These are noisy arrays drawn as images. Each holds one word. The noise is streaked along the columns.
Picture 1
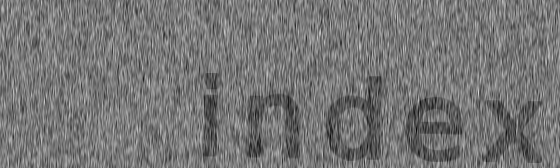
index
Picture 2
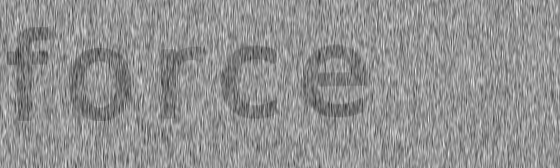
force
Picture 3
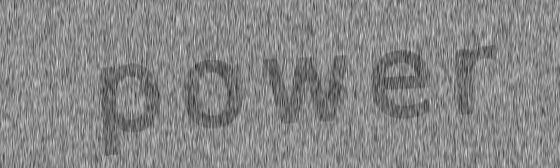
power
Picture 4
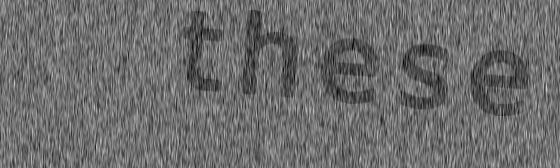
these
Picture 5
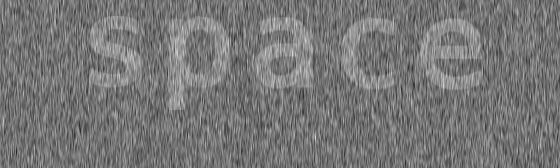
space
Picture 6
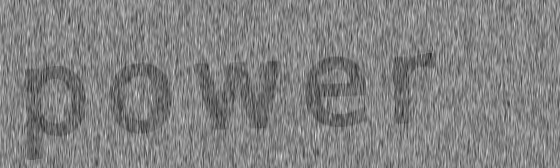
power
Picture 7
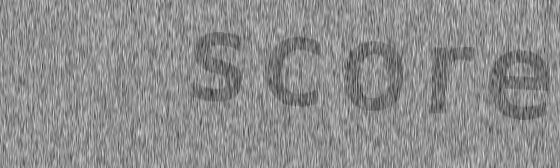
score
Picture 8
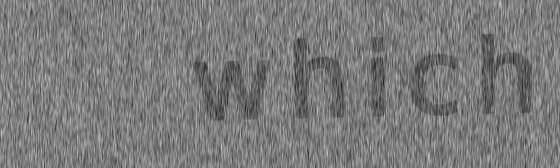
which
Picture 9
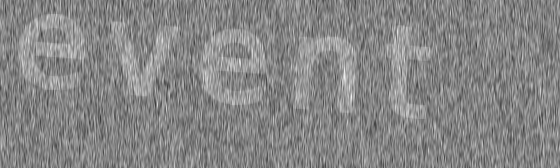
event
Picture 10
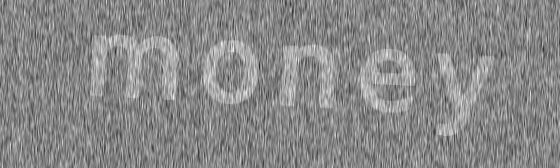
money
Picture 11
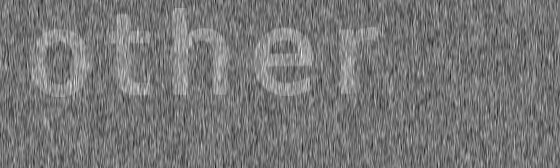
other
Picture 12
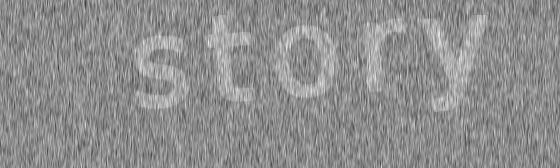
story
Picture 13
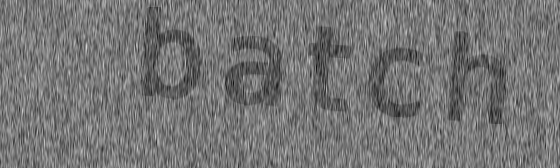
batch
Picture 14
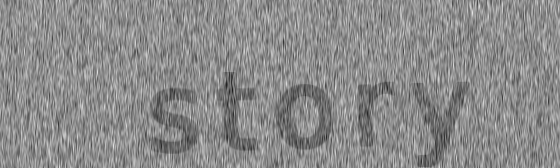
story
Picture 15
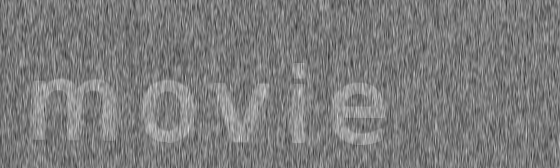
movie
